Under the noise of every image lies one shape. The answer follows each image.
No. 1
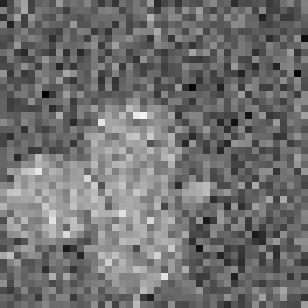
club
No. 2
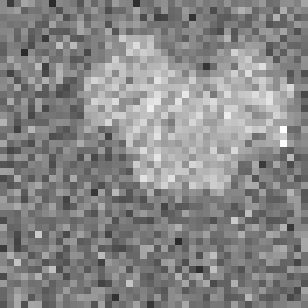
car
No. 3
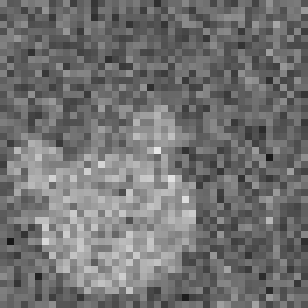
bear's head
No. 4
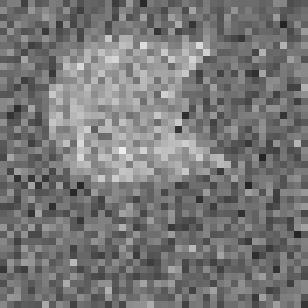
cat's head
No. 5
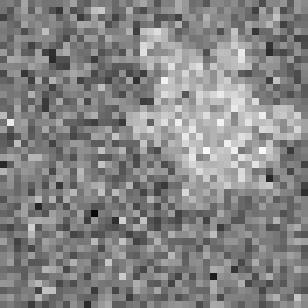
turtle
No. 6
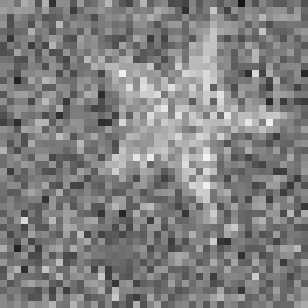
star
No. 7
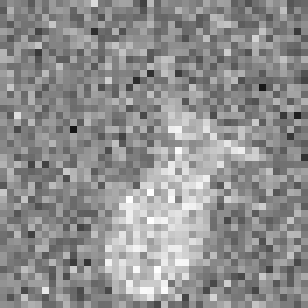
fish
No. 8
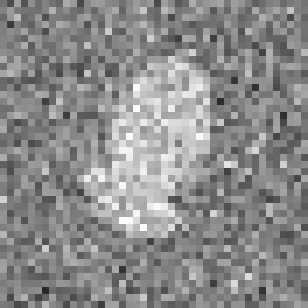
footprint
